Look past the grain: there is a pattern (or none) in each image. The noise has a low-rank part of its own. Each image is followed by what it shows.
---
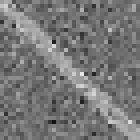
a diagonal band
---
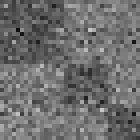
blocks along the diagonal
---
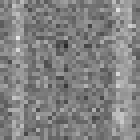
bands of columns
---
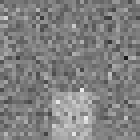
one block
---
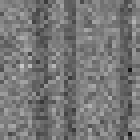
bands of columns
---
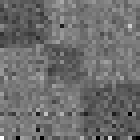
blocks along the diagonal
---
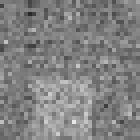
one block
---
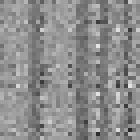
bands of columns
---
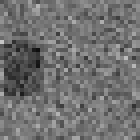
one block
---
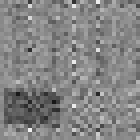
one block
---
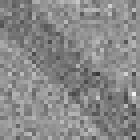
a diagonal band
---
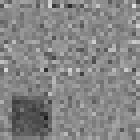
one block
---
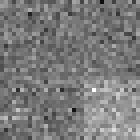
one block
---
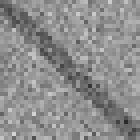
a diagonal band
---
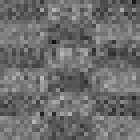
a checkerboard
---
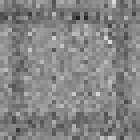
bands of rows crossing bands of columns
